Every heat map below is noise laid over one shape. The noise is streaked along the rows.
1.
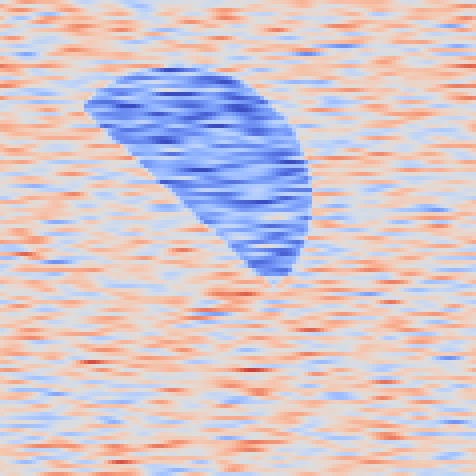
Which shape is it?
half disc
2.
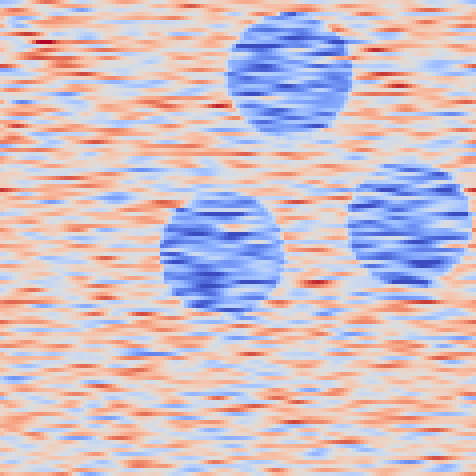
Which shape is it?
three dots
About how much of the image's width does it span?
two thirds
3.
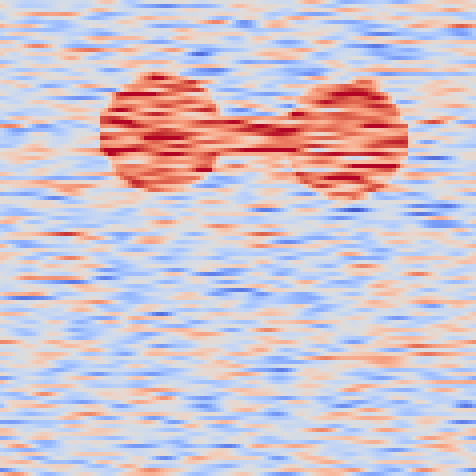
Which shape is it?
dumbbell
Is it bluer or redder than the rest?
redder
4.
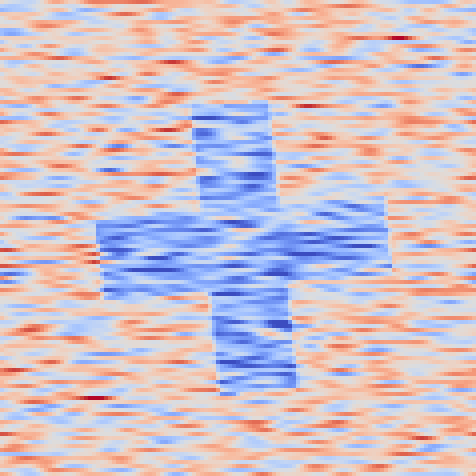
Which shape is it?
cross
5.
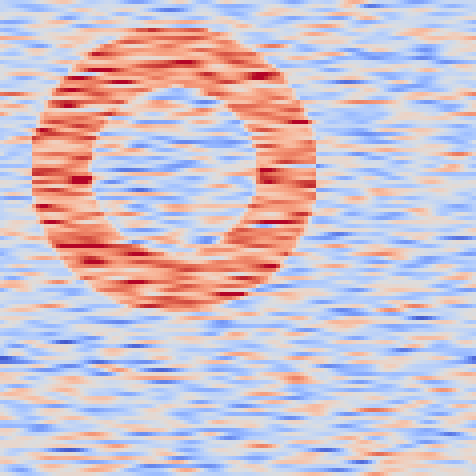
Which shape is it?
ring
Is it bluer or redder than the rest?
redder
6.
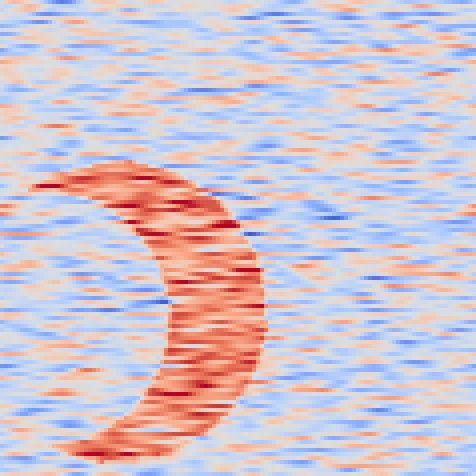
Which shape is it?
crescent
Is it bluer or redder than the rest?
redder
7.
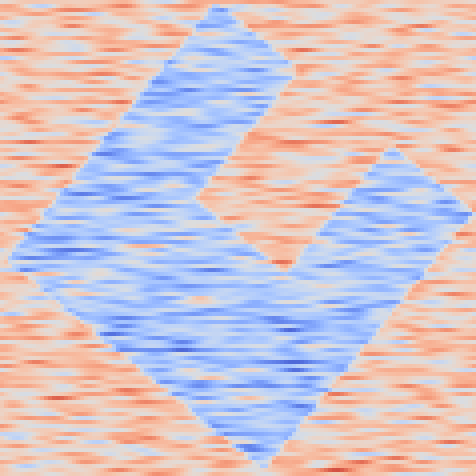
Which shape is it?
square with a notch
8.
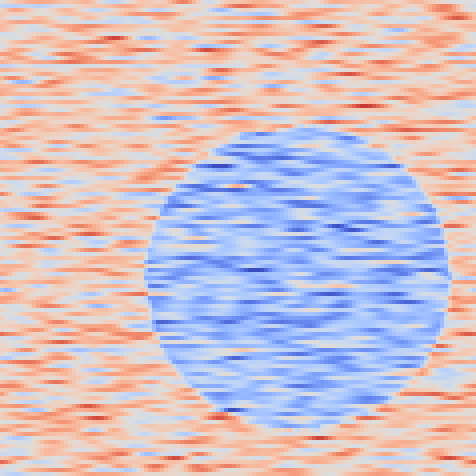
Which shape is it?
disc
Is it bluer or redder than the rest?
bluer
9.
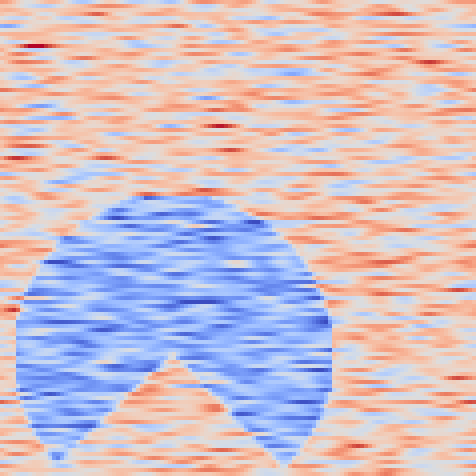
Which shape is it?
disc with a wedge cut out
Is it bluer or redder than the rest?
bluer
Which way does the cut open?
down
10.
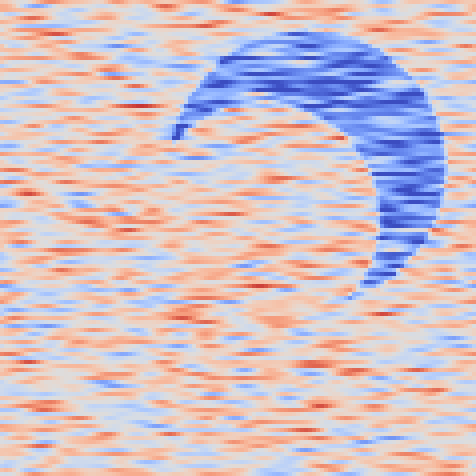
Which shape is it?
crescent
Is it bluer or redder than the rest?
bluer
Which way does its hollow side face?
down and left
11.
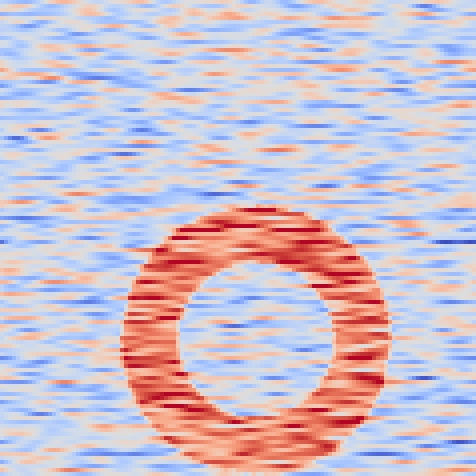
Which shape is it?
ring
